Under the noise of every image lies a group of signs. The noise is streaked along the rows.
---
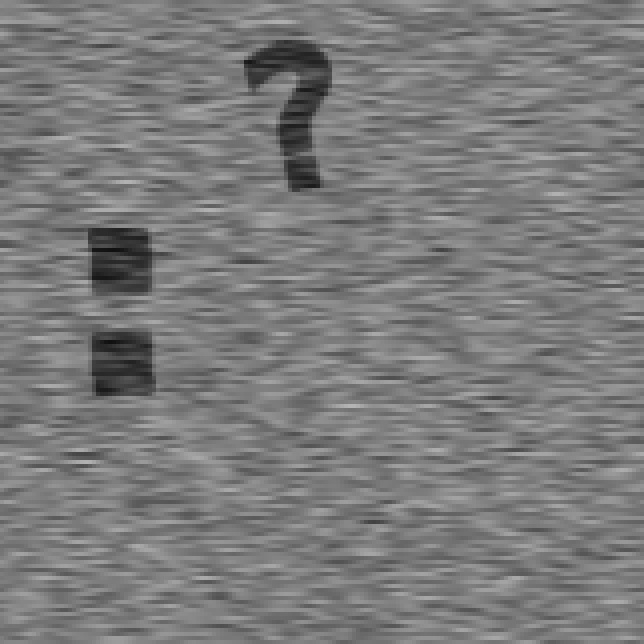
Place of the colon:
middle left
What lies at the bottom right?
nothing
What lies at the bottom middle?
nothing
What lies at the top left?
nothing
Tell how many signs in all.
2
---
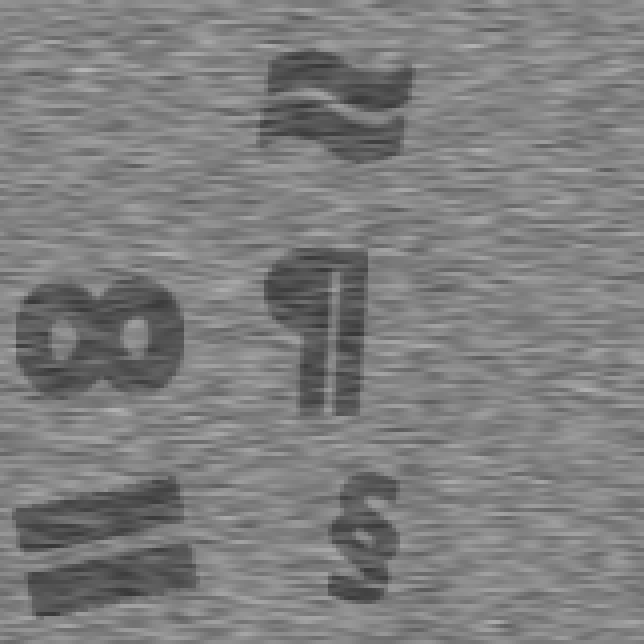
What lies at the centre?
pilcrow
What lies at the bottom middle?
section sign
